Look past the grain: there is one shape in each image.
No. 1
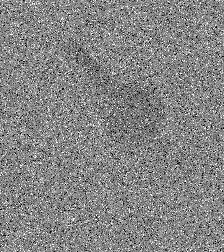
lollipop
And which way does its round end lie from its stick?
down and right
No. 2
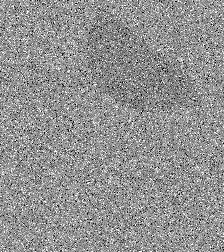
half disc
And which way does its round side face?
down and left
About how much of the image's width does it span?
half
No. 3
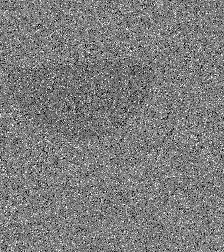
half disc
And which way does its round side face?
down
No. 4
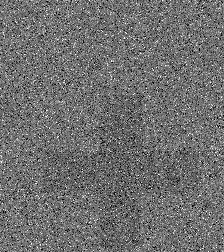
cross
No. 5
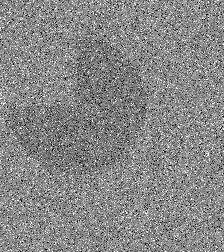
disc with a wedge cut out
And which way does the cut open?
up and left
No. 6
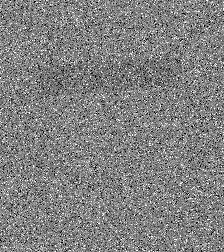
bar
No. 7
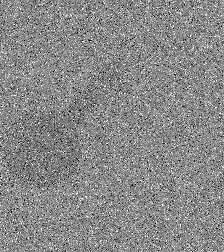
lollipop
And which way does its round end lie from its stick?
down and left
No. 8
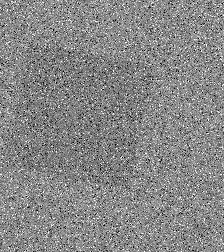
square
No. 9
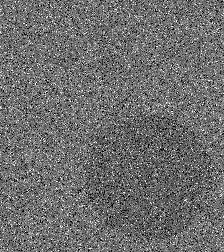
disc
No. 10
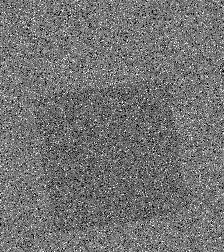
square
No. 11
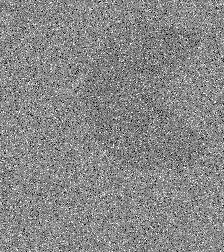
disc with a wedge cut out
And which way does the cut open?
right
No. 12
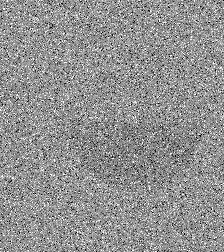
half disc
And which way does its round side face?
down
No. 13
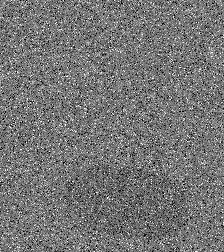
ellipse
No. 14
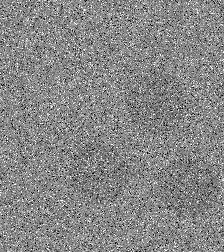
three dots
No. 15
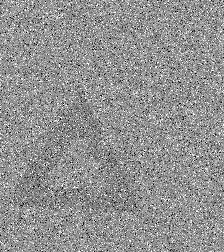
triangle frame
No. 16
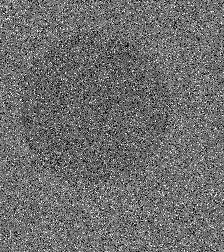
disc
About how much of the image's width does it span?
two thirds
